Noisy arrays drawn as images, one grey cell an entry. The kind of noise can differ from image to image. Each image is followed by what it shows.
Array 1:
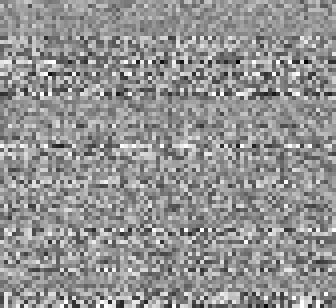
rows of uneven size
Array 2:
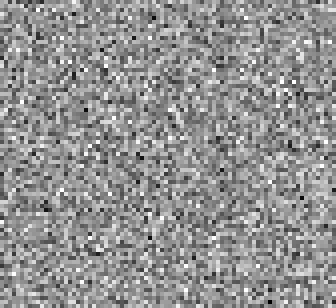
independent entries
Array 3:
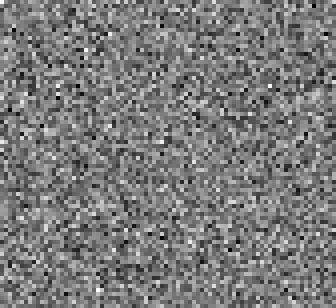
independent entries
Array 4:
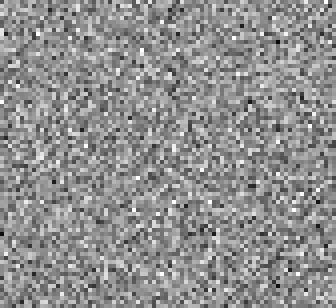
independent entries
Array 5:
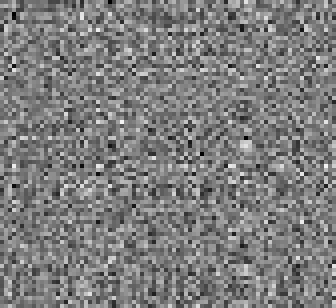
low rank plus noise
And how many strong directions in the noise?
three or four
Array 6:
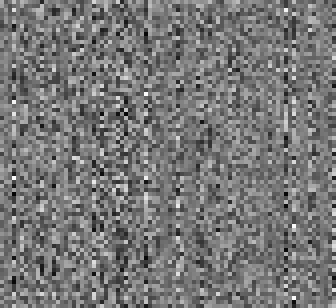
columns of uneven size
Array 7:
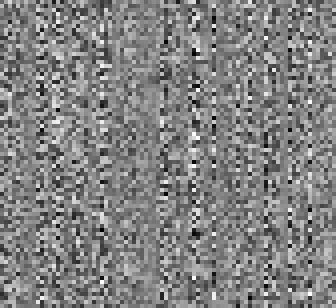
columns of uneven size
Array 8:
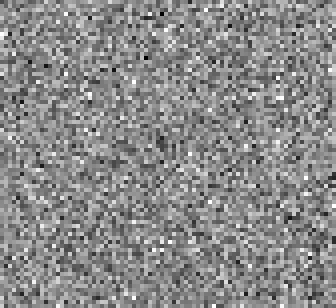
independent entries
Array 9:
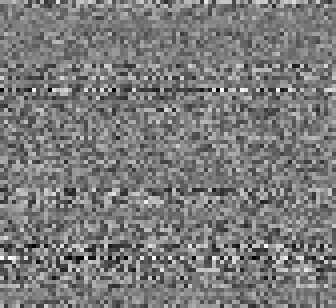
rows of uneven size
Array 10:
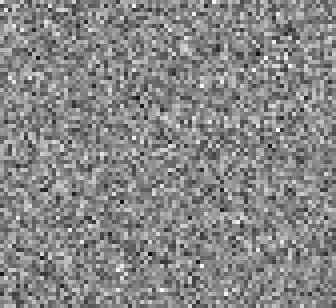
independent entries
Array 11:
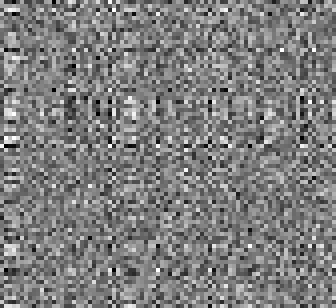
low rank plus noise
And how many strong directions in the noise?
one
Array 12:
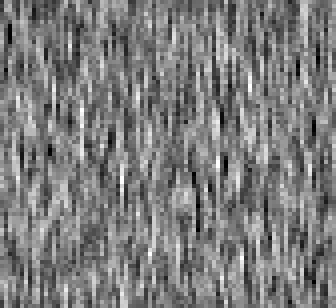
streaked along the columns
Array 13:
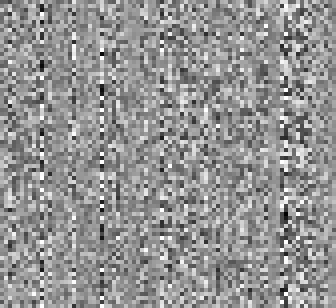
columns of uneven size
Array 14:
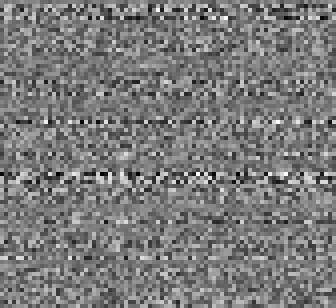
rows of uneven size
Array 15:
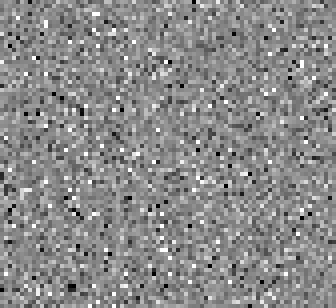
heavy tails
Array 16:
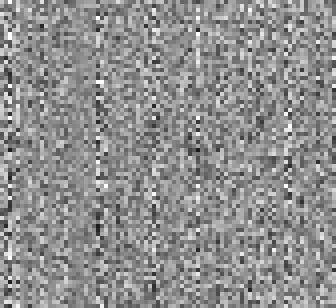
columns of uneven size
